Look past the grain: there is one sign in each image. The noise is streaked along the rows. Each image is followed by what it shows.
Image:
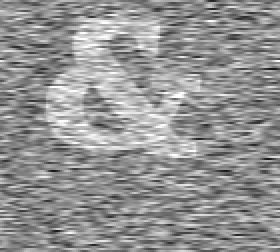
light ampersand
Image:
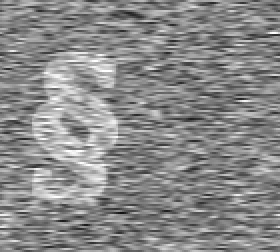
light section sign
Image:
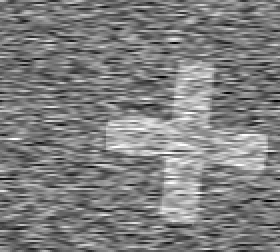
light plus sign
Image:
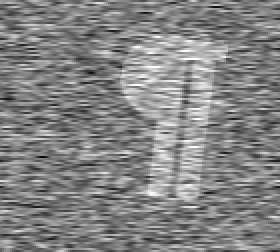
light pilcrow
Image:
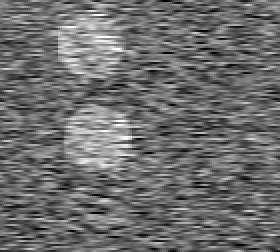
light colon
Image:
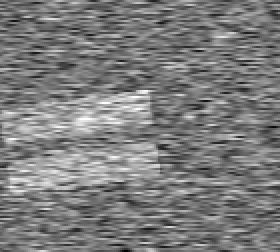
light equals sign
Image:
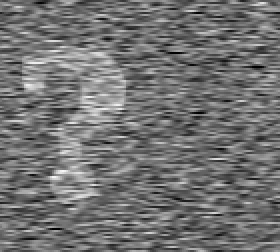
light question mark
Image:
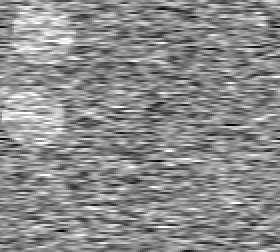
light colon
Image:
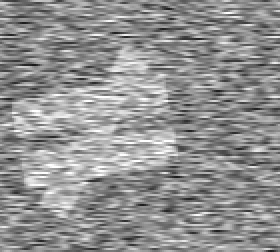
light not-equal sign
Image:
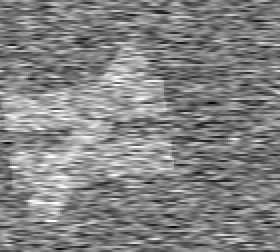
light not-equal sign
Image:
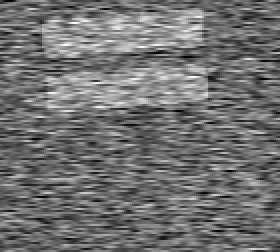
light equals sign
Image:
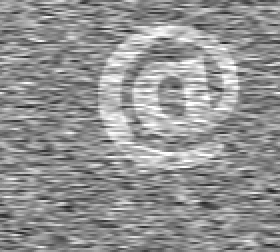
light at sign
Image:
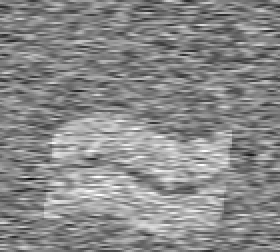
light approximately sign
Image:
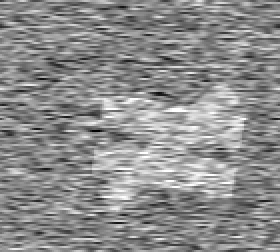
light not-equal sign
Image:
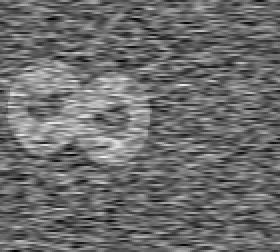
light infinity sign
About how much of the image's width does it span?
half
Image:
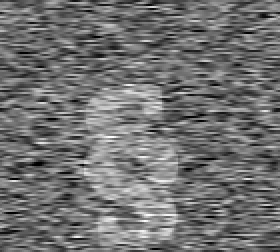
light section sign
